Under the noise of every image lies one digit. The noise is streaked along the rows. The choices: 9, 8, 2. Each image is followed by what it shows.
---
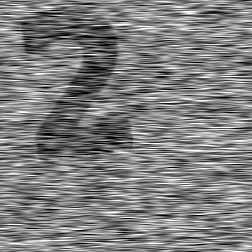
2
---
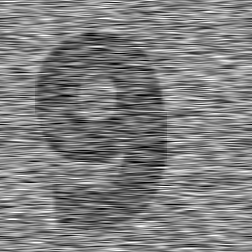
9
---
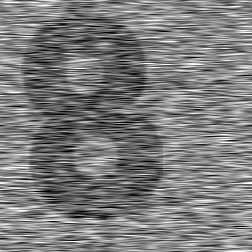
8
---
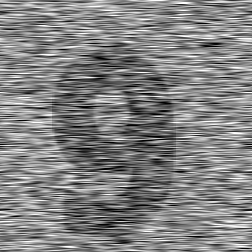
9
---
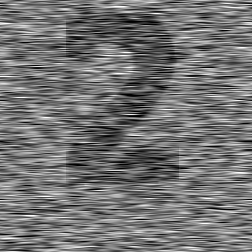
2
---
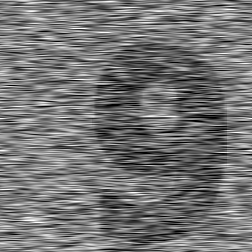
9
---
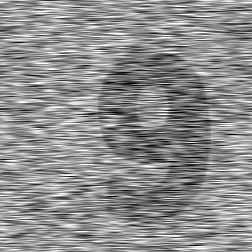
9
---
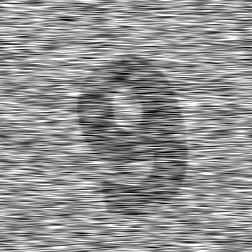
9
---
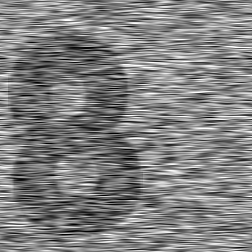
8
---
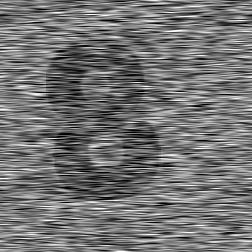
8
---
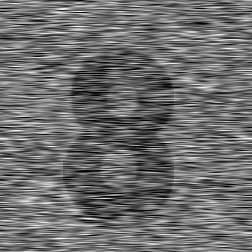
8
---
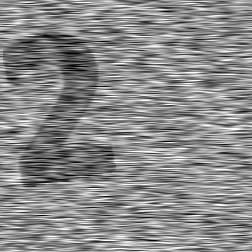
2
